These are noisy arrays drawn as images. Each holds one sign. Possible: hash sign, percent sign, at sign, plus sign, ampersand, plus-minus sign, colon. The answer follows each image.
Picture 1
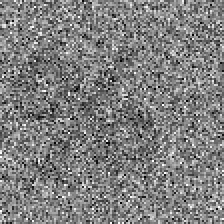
dark percent sign
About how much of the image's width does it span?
two thirds
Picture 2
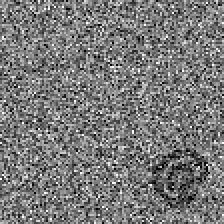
dark at sign, bottom right
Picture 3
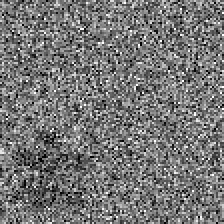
dark plus-minus sign, bottom left
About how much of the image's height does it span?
a third
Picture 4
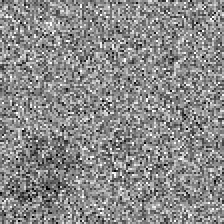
dark hash sign, bottom left
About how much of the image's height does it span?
a third
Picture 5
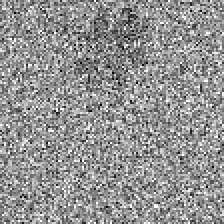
dark hash sign, top middle
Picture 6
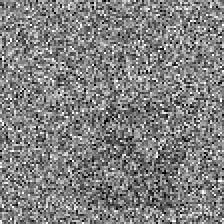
dark ampersand
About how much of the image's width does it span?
half
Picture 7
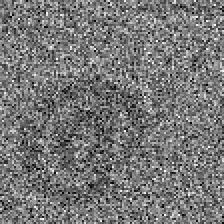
dark at sign
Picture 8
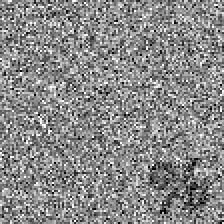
dark percent sign, bottom right
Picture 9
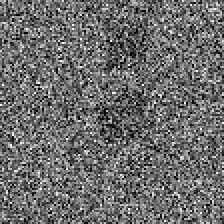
dark colon
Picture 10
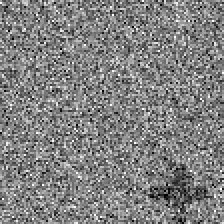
dark plus sign, bottom right
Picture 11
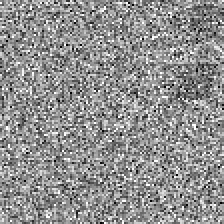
dark colon, top right
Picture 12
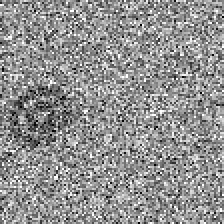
dark at sign, middle left
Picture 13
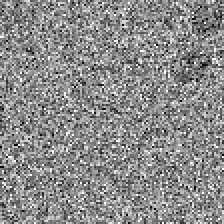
dark colon, top right
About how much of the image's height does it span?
a third
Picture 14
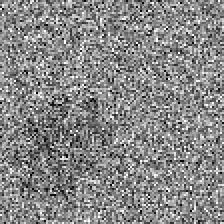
dark hash sign
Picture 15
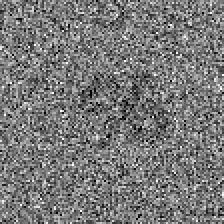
dark percent sign, centre
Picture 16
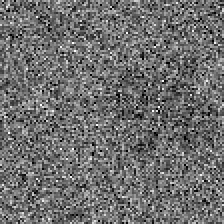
dark percent sign
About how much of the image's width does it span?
half
